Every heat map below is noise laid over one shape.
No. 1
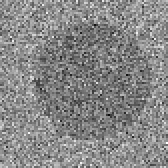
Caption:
dark disc
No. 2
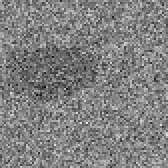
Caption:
dark ellipse
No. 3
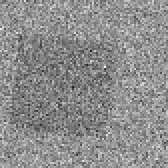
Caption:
dark square
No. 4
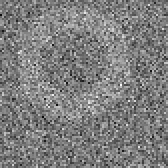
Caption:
light ring
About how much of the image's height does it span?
two thirds
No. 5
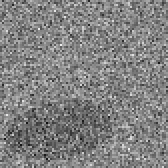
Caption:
dark ellipse
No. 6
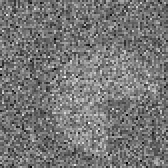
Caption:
light disc with a wedge cut out
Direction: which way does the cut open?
down and right
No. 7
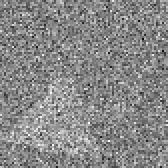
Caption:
light triangle
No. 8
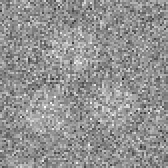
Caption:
light three dots
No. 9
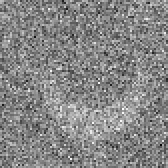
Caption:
light crescent
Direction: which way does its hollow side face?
up
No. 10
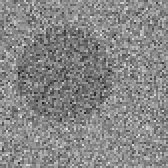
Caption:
dark disc
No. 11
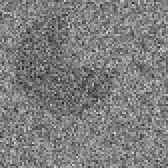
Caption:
dark disc with a wedge cut out
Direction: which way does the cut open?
up and right
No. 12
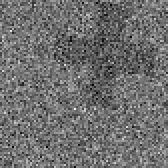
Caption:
dark cross
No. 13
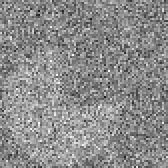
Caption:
light disc with a wedge cut out
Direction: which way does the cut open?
up and right
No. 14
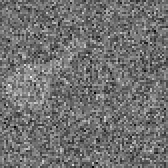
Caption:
light lollipop
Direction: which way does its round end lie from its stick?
down and left
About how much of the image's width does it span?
half
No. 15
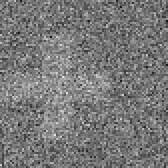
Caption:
light cross
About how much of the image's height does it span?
two thirds
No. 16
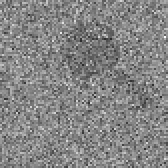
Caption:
dark lollipop
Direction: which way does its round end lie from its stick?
up and left
